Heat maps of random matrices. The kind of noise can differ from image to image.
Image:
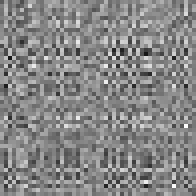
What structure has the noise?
low rank plus noise
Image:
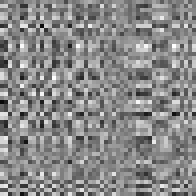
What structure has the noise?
low rank plus noise
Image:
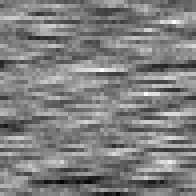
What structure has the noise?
streaked along the rows
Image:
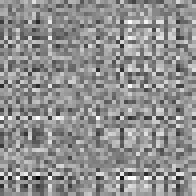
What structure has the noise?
low rank plus noise
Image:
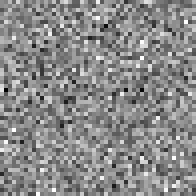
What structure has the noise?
independent entries
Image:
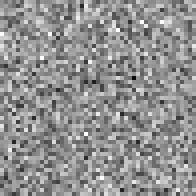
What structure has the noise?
independent entries
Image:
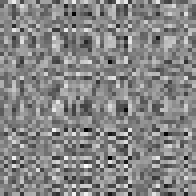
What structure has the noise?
low rank plus noise
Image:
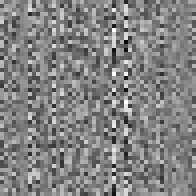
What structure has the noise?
columns of uneven size
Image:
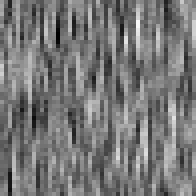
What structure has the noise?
streaked along the columns
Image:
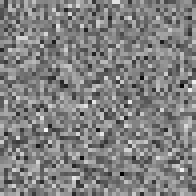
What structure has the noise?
independent entries
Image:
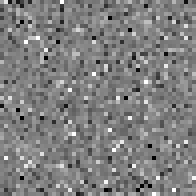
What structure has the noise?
heavy tails
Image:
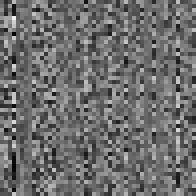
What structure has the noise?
columns of uneven size
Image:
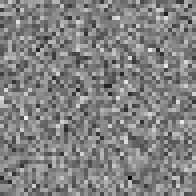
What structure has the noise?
independent entries
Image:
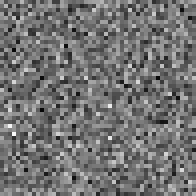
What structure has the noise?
independent entries
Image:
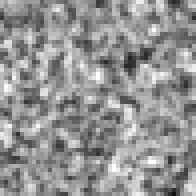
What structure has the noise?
blotchy
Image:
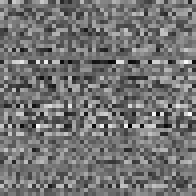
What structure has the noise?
rows of uneven size
